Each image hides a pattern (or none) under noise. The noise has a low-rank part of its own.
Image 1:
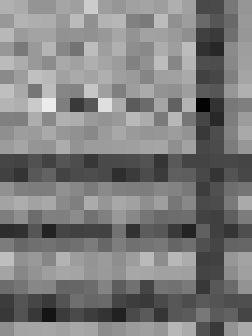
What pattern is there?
bands of rows crossing bands of columns
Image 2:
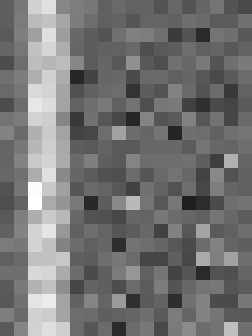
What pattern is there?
one band of columns
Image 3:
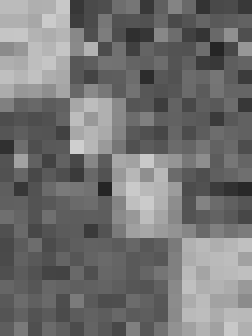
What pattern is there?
blocks along the diagonal
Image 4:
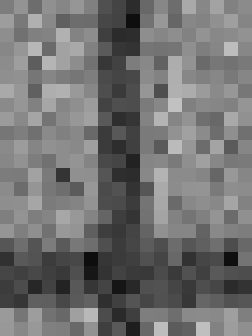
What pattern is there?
bands of rows crossing bands of columns
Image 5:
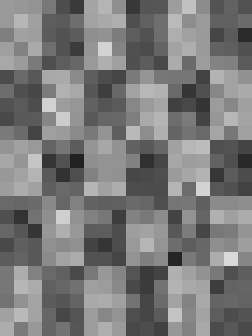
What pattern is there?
a checkerboard
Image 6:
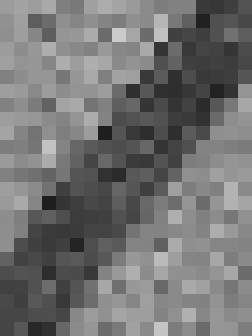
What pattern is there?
a diagonal band
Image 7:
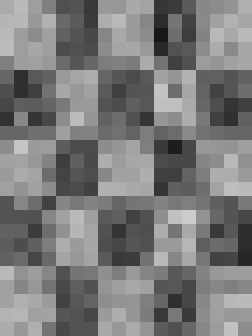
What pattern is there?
a checkerboard
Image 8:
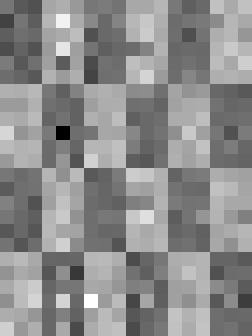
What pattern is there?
a checkerboard
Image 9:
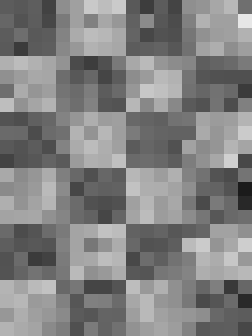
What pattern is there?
a checkerboard
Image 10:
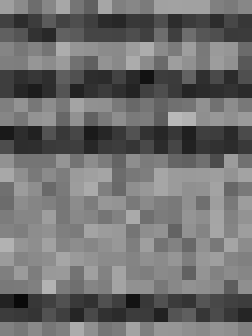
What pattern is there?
bands of rows
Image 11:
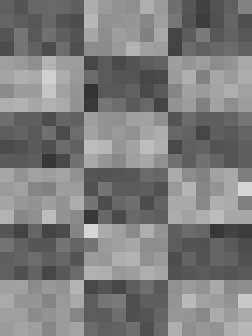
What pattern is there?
a checkerboard
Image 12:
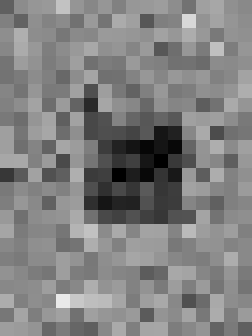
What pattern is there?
one block
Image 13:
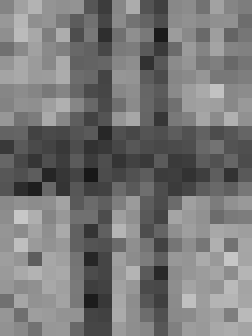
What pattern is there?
bands of rows crossing bands of columns
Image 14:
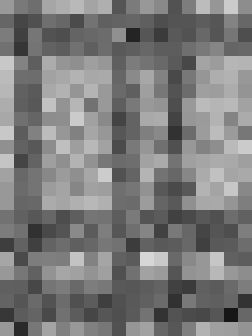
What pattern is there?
bands of rows crossing bands of columns
